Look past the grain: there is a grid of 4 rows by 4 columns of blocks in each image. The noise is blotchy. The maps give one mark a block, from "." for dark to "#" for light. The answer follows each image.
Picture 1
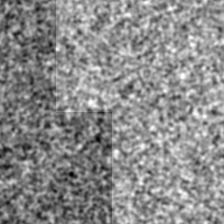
. # # #
. # # #
. . # #
. . # #
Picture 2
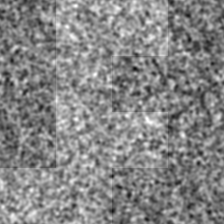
. # # .
. # . .
. # # .
# # . .
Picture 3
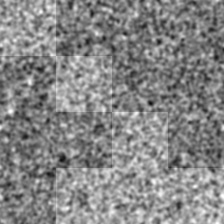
# . . .
. # . .
. . # .
. # # #
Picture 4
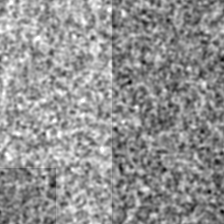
# # . .
# # . .
# # . .
. # . .
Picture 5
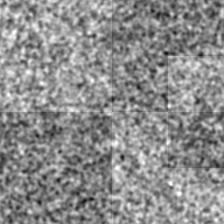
# # . .
# # . #
. . # .
. . # #
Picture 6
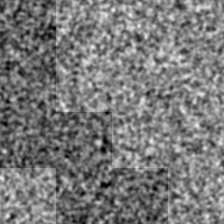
. # # #
. # # #
. . # #
# . . #
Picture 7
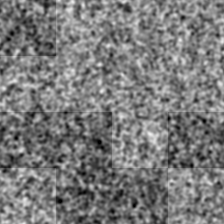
. # # #
# # # #
. . # .
# . . #
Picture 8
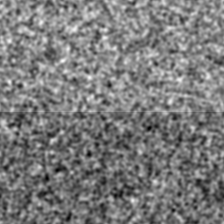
# # # #
# # # #
. . . .
. . . .
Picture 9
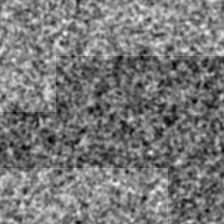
# # # #
# . . .
. . . .
# # # .
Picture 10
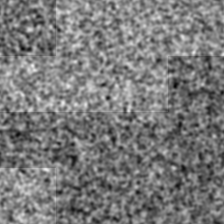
. # # #
# # # .
. . . .
# . . .
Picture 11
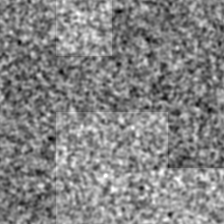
. # . .
. . . .
. # # .
. # # #
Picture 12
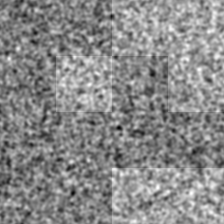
. . # #
. # . #
. . . .
. . # #
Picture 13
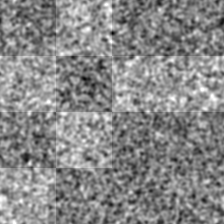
. # . .
# . # #
. # . .
# . . .
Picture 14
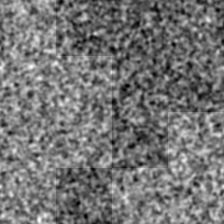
# . . .
# # . .
# # . #
# . # #
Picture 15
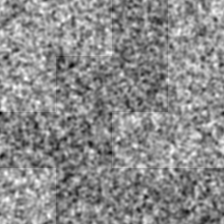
# # . #
# . . #
. . # #
# . . .
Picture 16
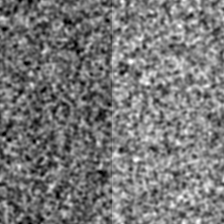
. . # #
. . # #
. . # #
. . # #
